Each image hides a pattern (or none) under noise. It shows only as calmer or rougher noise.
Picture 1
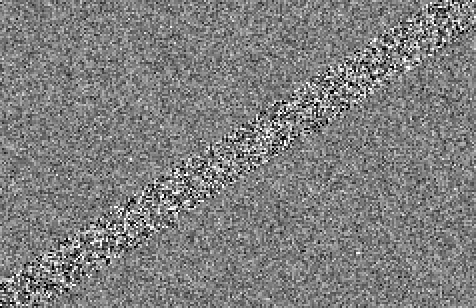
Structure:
a diagonal band
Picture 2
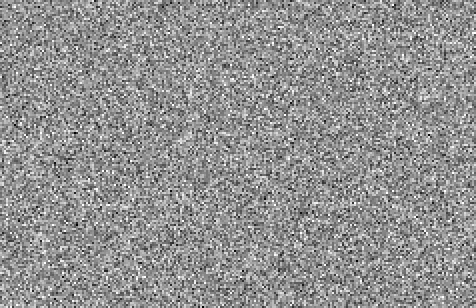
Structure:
only noise
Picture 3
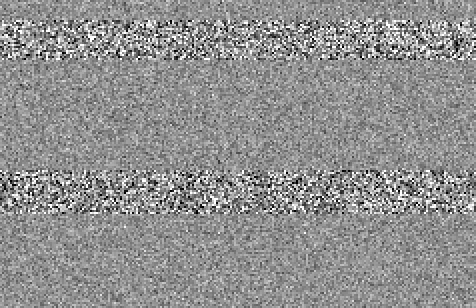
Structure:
bands of rows
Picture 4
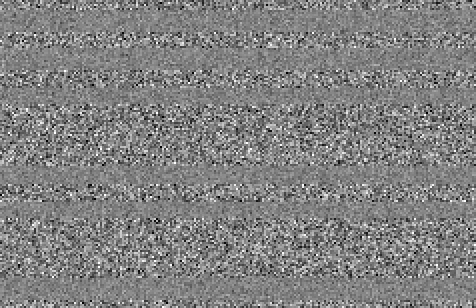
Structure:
bands of rows
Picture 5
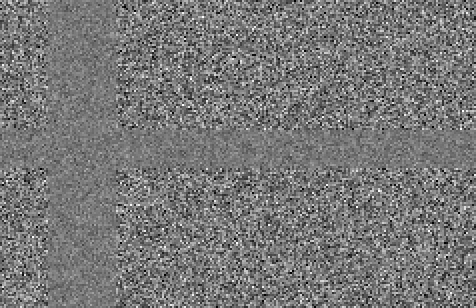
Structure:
bands of rows crossing bands of columns
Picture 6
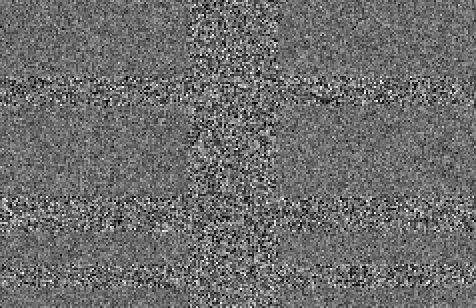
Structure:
bands of rows crossing bands of columns
